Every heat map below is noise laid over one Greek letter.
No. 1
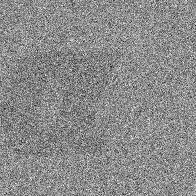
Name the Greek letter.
alpha
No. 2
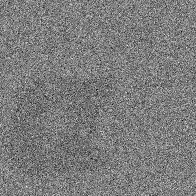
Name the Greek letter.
alpha
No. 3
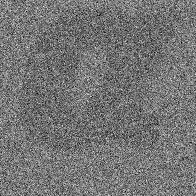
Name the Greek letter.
alpha
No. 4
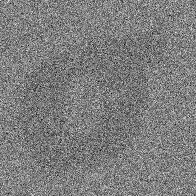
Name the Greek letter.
sigma
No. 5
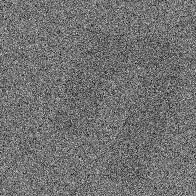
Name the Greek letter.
eta
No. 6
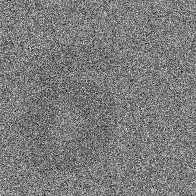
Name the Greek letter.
delta
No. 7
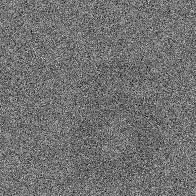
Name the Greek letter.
delta
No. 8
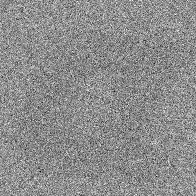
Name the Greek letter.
alpha
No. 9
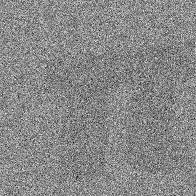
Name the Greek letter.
pi
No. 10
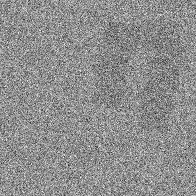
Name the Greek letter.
eta
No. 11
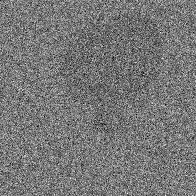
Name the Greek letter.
phi
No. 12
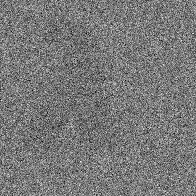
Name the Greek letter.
lambda
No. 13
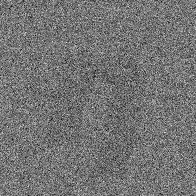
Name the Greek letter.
eta
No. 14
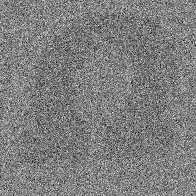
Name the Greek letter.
omega
